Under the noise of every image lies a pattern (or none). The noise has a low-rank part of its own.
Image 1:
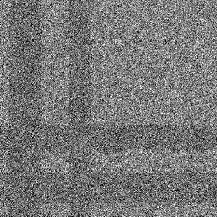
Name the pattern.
bands of rows crossing bands of columns
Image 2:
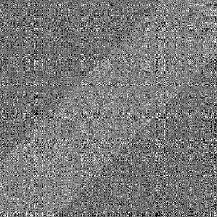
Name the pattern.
a diagonal band
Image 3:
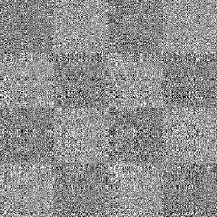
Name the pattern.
a checkerboard
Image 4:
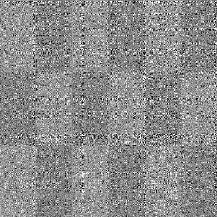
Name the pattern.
a checkerboard
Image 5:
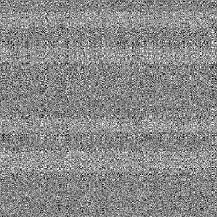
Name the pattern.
bands of rows
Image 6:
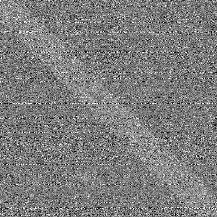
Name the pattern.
a diagonal band
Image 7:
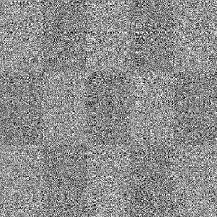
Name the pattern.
a checkerboard
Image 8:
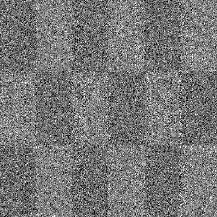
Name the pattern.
a checkerboard
